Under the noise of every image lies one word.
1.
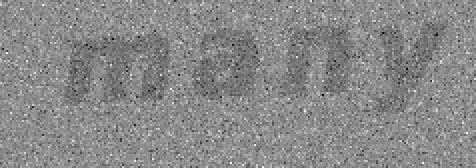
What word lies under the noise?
many
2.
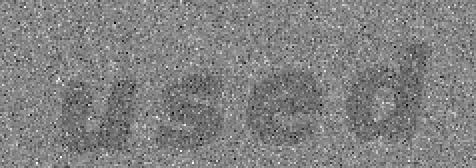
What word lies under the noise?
used
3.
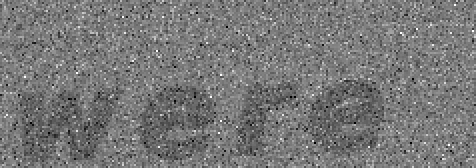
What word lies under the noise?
were
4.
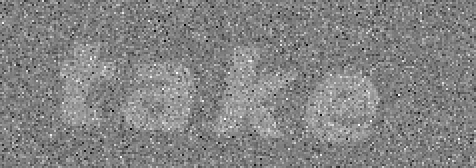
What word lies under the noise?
take
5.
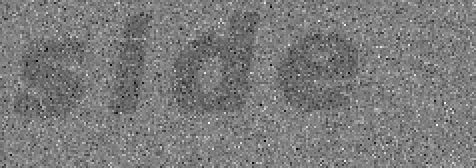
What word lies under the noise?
side
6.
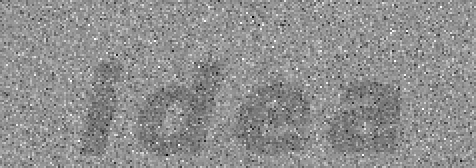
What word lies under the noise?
idea
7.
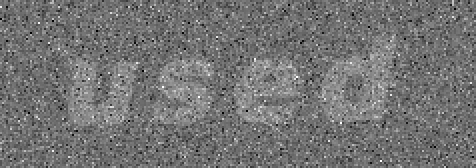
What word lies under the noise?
used
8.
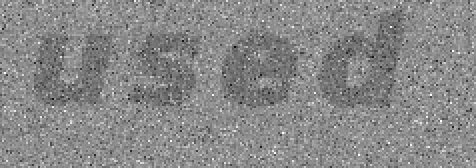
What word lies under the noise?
used
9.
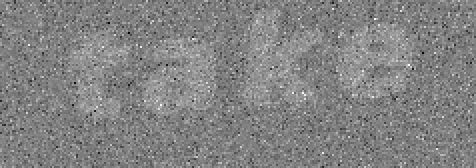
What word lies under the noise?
take
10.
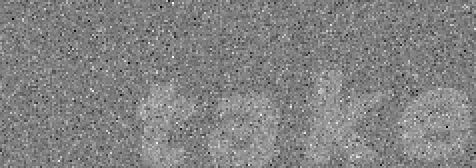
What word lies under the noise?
take
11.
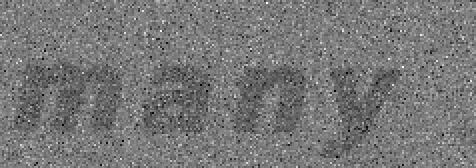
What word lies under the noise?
many
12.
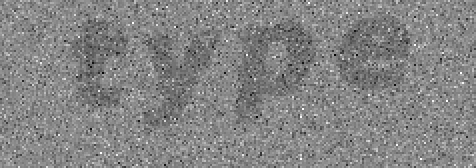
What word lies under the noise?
type
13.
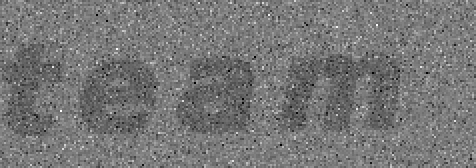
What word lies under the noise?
team
